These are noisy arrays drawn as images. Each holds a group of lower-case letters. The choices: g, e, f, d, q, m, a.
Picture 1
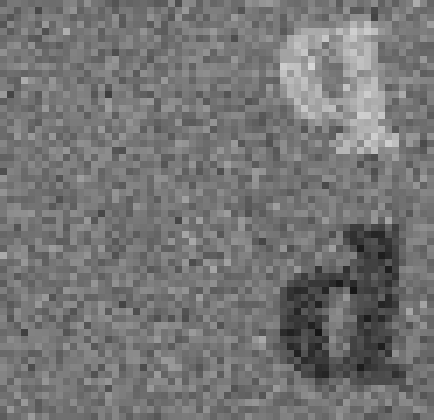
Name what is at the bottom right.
d
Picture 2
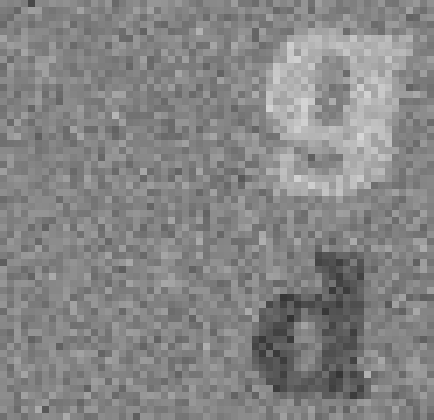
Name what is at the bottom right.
d
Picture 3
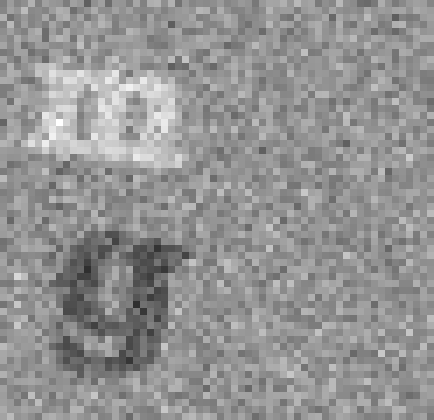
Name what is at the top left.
m
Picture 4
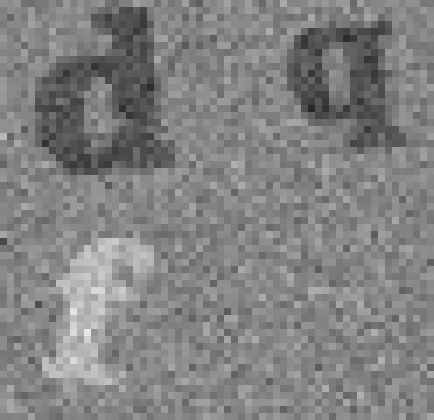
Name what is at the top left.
d
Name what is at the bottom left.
f
